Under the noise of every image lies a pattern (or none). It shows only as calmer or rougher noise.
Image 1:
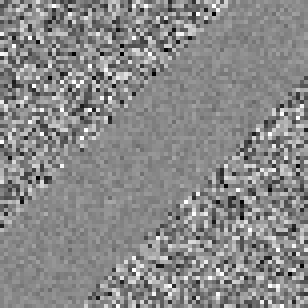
a diagonal band
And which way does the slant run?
bottom left to top right
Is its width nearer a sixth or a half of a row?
a half
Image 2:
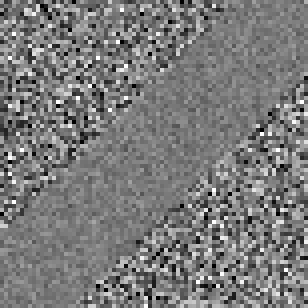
a diagonal band
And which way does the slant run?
bottom left to top right
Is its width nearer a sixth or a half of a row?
a half
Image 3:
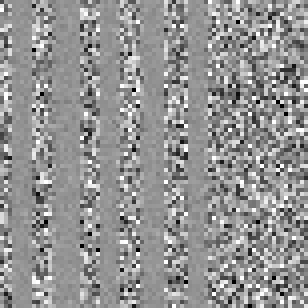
bands of columns
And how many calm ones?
5
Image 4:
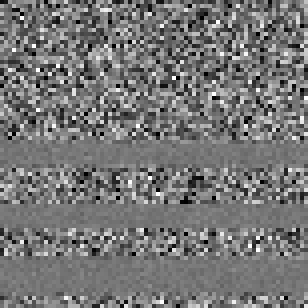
bands of rows
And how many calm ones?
3
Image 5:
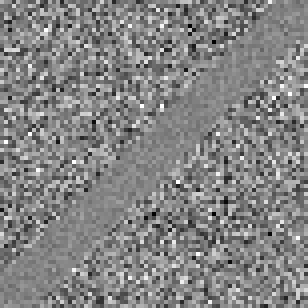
a diagonal band
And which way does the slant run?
bottom left to top right
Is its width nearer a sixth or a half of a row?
a sixth
